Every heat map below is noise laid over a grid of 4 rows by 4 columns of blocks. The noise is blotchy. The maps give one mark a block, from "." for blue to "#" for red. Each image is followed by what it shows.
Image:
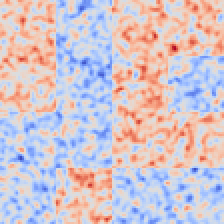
# . # #
# . # .
. . # #
. # . .
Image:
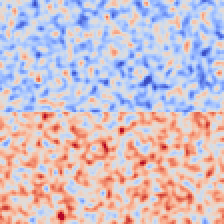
. . . .
. . . .
# # # #
# # # #
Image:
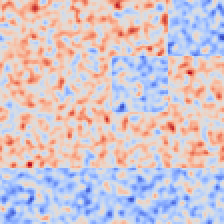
# # # .
# # . #
# # # #
. . . .
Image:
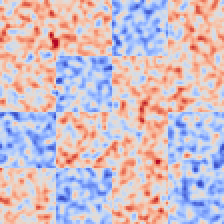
# # . #
# . # #
. # # .
# . # .
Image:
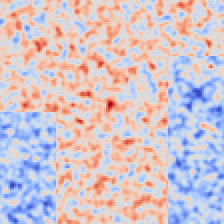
# # # #
# # # .
. # # .
. # # .
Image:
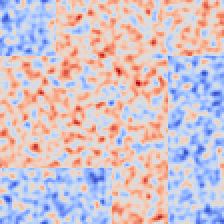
. # # #
# # # .
# # # .
. . # .
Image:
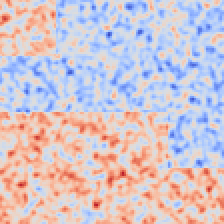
# . . .
. . . .
# # # .
# # # #
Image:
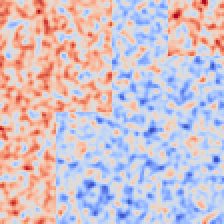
# # . #
# # . .
# . . .
# . . .
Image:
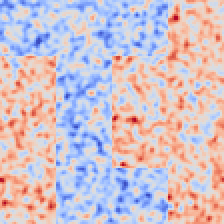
. . . #
# . # #
# . # #
# . . #
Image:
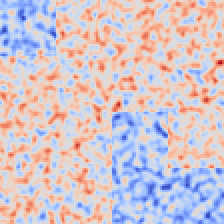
. # # #
# # # #
# # . #
# # . .
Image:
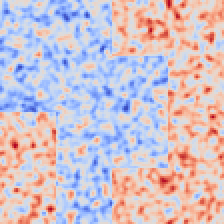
. . # #
. . . #
# . . #
# . # #
